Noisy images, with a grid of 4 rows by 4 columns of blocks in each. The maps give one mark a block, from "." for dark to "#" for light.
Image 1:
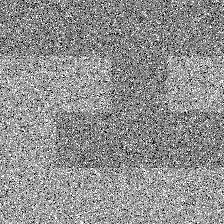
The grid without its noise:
....
##.#
#...
####
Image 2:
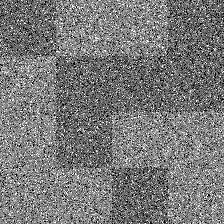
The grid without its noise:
.##.
#...
#.##
##.#
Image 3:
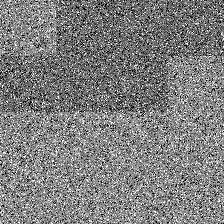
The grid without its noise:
#...
...#
####
####
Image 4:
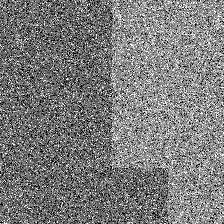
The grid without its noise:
..##
..##
..##
...#
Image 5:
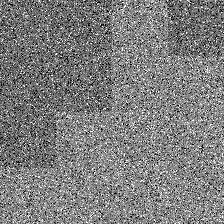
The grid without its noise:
..#.
..##
.###
####
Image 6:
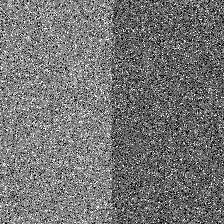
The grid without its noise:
##..
##..
##..
##..
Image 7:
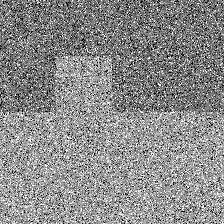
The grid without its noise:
....
.#..
####
####
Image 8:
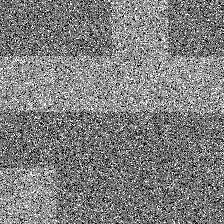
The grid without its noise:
..#.
####
....
#...
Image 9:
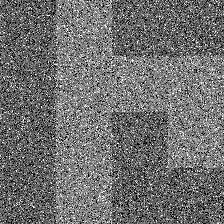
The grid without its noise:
.#..
.###
.#.#
.#..
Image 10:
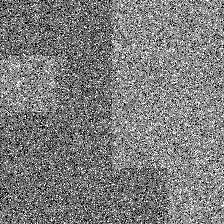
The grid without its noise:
..##
#.##
..##
...#
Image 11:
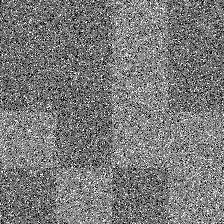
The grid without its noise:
..#.
..#.
#.##
.#.#
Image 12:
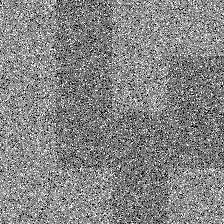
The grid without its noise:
#.##
#.#.
#...
##.#
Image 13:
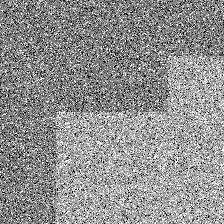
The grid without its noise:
....
...#
.###
.###
